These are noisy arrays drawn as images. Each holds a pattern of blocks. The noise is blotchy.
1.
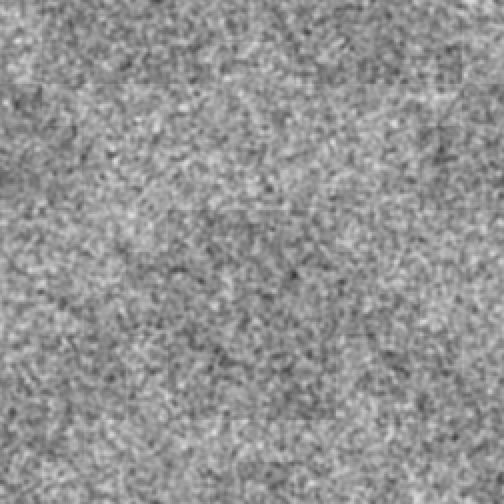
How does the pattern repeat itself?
left and right mirror each other
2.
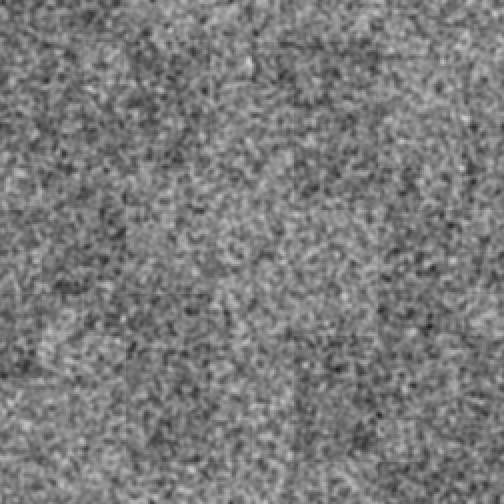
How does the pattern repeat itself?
the same after a half turn
